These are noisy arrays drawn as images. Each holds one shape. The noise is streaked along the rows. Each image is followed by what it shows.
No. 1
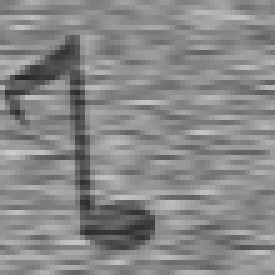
dark musical note
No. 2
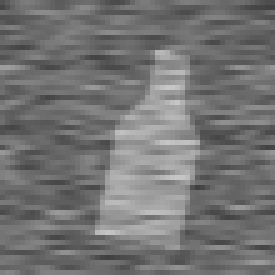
light bottle
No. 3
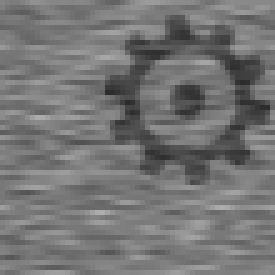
dark gear
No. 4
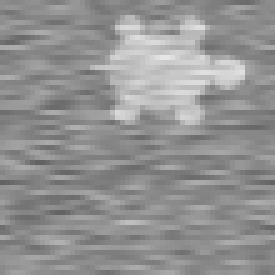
light turtle
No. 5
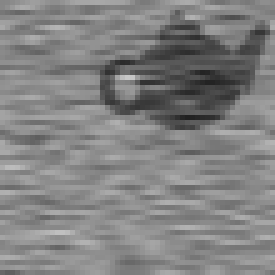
dark teapot
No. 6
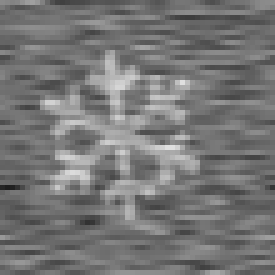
light snowflake
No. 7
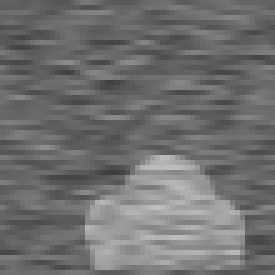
light cloud
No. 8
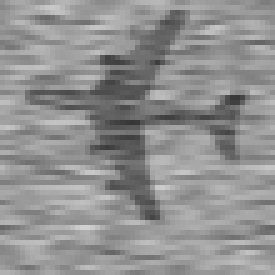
dark airplane
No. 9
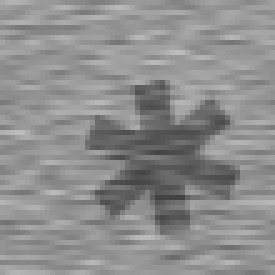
dark asterisk
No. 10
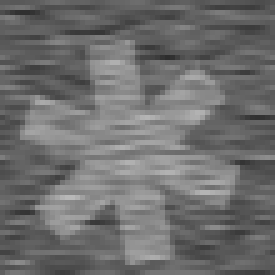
light asterisk
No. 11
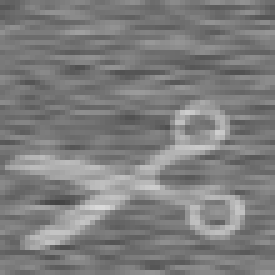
light pair of scissors
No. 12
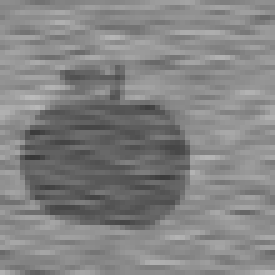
dark apple
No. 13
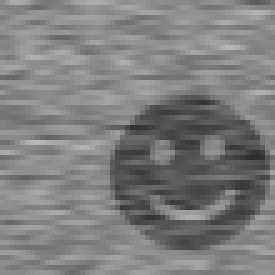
dark smiling face
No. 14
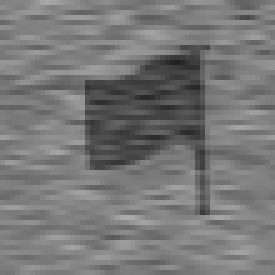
dark flag
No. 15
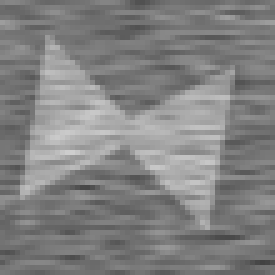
light bow tie
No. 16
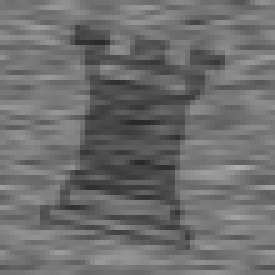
dark chess rook
